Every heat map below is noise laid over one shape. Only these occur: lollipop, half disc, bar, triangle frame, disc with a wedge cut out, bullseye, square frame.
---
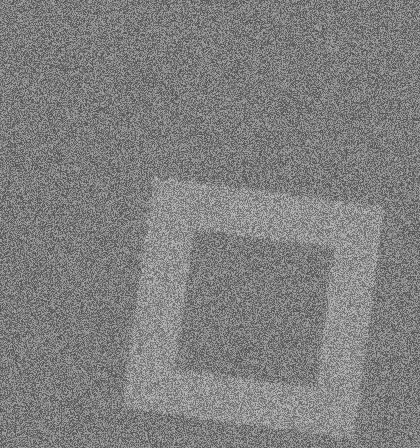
square frame
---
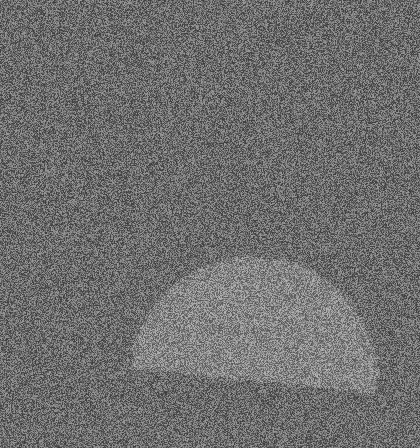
half disc
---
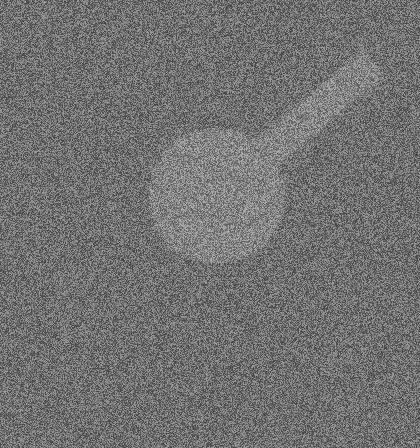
lollipop
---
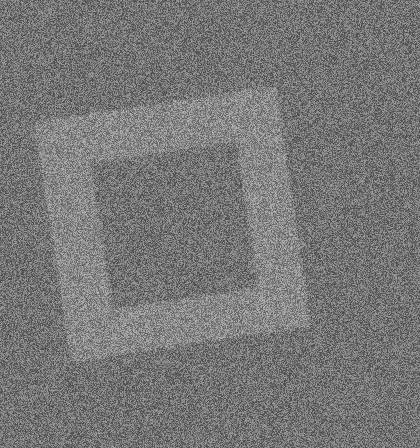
square frame
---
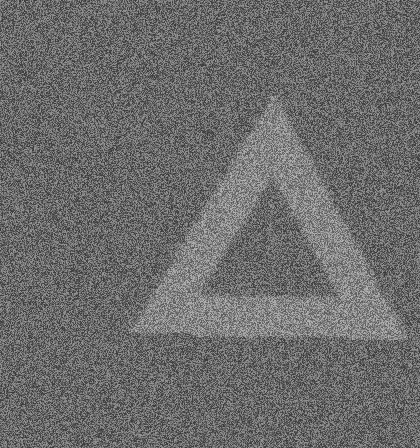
triangle frame
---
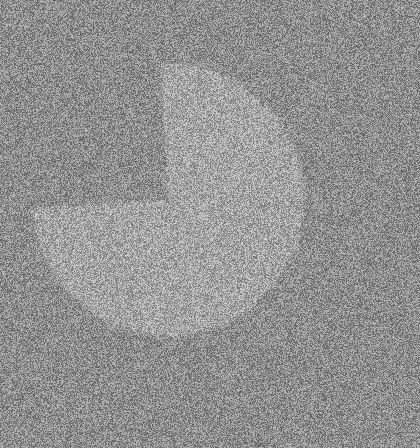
disc with a wedge cut out
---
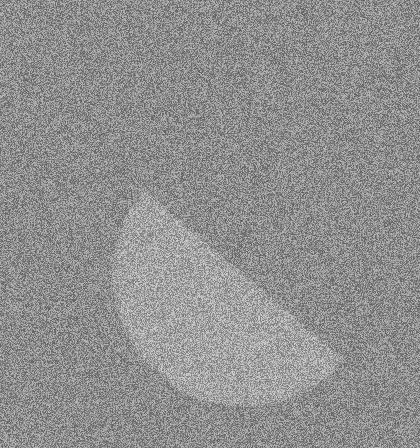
half disc
